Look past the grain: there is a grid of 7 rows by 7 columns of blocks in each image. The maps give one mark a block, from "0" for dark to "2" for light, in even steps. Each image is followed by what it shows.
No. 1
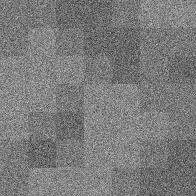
1 1 0 0 1 2 2
1 2 1 0 0 1 1
2 2 2 1 0 1 0
2 2 1 2 2 1 1
2 1 0 2 2 2 1
1 0 1 2 2 1 0
1 2 2 2 1 0 0
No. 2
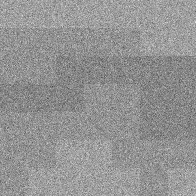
2 2 2 2 2 2 2
1 1 1 1 1 2 2
1 1 0 0 0 0 0
0 0 0 1 1 0 0
1 1 1 1 1 0 0
1 1 2 2 1 1 1
1 2 2 2 2 1 2
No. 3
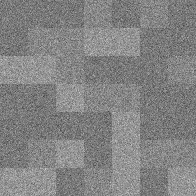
0 0 0 1 0 1 0
0 1 1 2 2 0 0
2 2 1 0 0 0 1
0 0 2 1 1 0 0
0 0 0 0 2 0 0
0 1 2 0 2 1 1
2 2 0 1 2 0 2
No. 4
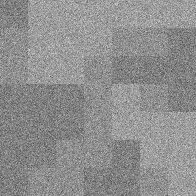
0 2 2 2 2 2 2
1 2 2 2 1 1 0
1 2 2 1 0 0 0
0 0 0 1 2 1 0
0 0 0 1 2 2 2
0 0 1 1 0 2 2
0 1 1 0 0 1 2
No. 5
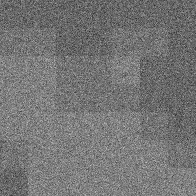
0 0 0 0 0 0 0
1 1 0 0 1 1 0
2 2 1 1 2 0 0
2 2 1 1 1 0 0
2 2 2 2 2 1 0
1 2 2 2 2 2 1
0 2 2 2 2 2 2
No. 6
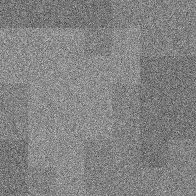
0 0 0 0 1 1 1
2 2 2 1 2 1 1
2 2 2 2 2 0 0
1 2 2 2 1 0 0
1 2 2 2 1 0 0
0 2 2 1 1 0 1
0 1 2 1 1 1 1
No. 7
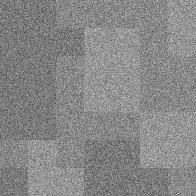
0 0 1 1 1 1 2
0 0 0 2 2 1 2
0 0 1 2 2 1 1
0 0 1 2 2 1 1
0 0 1 1 1 2 2
1 2 1 0 0 2 2
0 2 2 0 0 0 1
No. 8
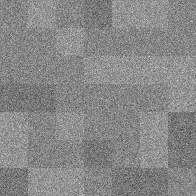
1 2 1 0 2 2 1
1 1 2 1 1 1 1
1 1 1 2 2 2 2
0 0 1 1 1 1 2
2 1 2 1 1 2 0
2 1 1 0 1 2 0
0 2 2 1 0 0 1
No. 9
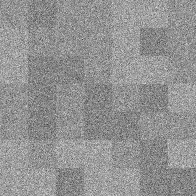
1 0 1 1 2 2 1
2 1 1 1 2 0 1
2 0 0 1 2 2 1
1 0 1 0 1 0 2
1 0 1 0 0 1 1
2 1 2 2 1 0 2
2 2 0 2 2 0 0
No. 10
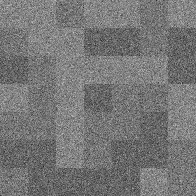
2 2 1 2 2 1 2
1 2 2 0 0 1 0
0 1 2 2 2 2 0
2 1 2 0 1 1 2
1 1 2 1 1 0 2
0 0 2 1 0 0 1
1 0 0 0 0 2 1
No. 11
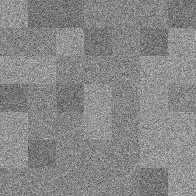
2 0 0 1 1 1 0
1 1 2 0 1 0 2
2 2 1 1 1 2 2
0 1 0 2 1 2 1
2 1 1 2 1 2 2
2 0 1 1 1 2 2
1 1 1 1 1 0 2
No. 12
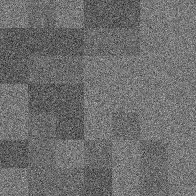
2 1 2 0 0 2 2
0 0 0 1 1 2 2
0 1 1 2 2 2 2
2 0 0 2 2 2 2
2 1 0 2 1 2 2
0 1 2 1 2 1 2
2 1 1 0 2 1 2
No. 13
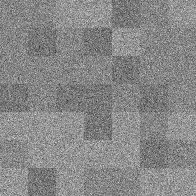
1 1 2 2 0 1 2
1 0 1 0 2 1 1
1 1 1 1 0 1 1
0 1 0 0 1 0 1
2 2 2 0 2 1 2
1 2 2 2 2 0 1
2 0 2 1 1 2 2
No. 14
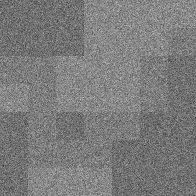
0 0 0 2 2 2 2
0 0 0 2 2 2 1
1 1 2 2 2 1 0
2 1 2 2 2 1 0
0 1 0 1 1 0 0
0 1 1 1 0 0 0
0 2 2 2 0 0 0
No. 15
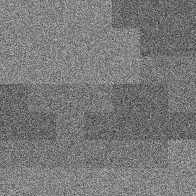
2 2 2 2 0 0 0
2 2 2 2 2 0 0
2 2 2 2 2 1 1
0 1 1 1 0 0 1
0 0 1 0 0 0 0
1 1 1 1 1 1 2
2 2 2 2 2 2 2
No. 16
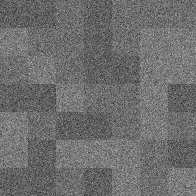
0 0 1 0 1 1 1
2 1 1 0 1 2 2
1 2 1 0 0 2 2
0 0 2 1 1 2 0
2 1 0 0 1 2 1
2 0 2 2 2 1 0
0 0 1 0 2 1 2
